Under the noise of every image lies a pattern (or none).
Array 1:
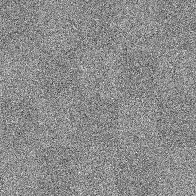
a checkerboard
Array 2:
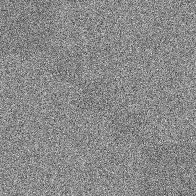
blocks along the diagonal
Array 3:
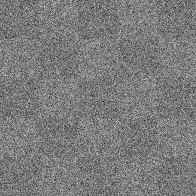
a checkerboard
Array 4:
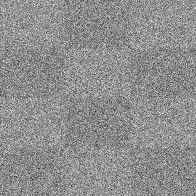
a checkerboard
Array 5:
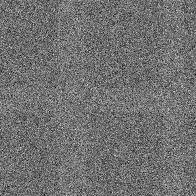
bands of rows crossing bands of columns
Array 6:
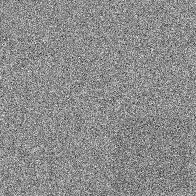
one block
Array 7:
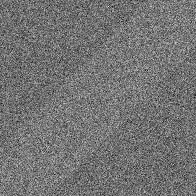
a diagonal band
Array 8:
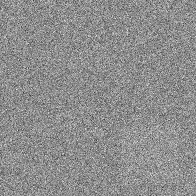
one block
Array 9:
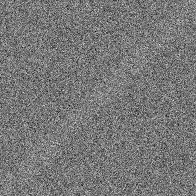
a diagonal band
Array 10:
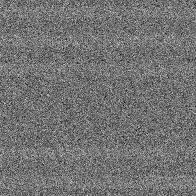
bands of rows
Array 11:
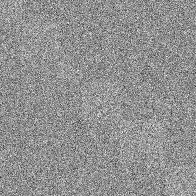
blocks along the diagonal
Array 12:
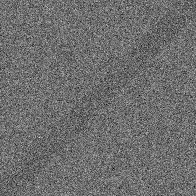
a diagonal band
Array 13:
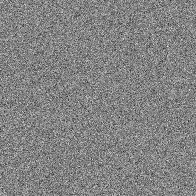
only noise
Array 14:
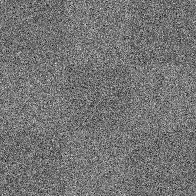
a checkerboard
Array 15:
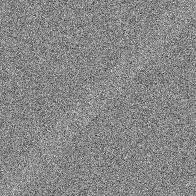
a diagonal band
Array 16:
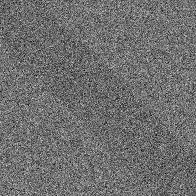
a diagonal band
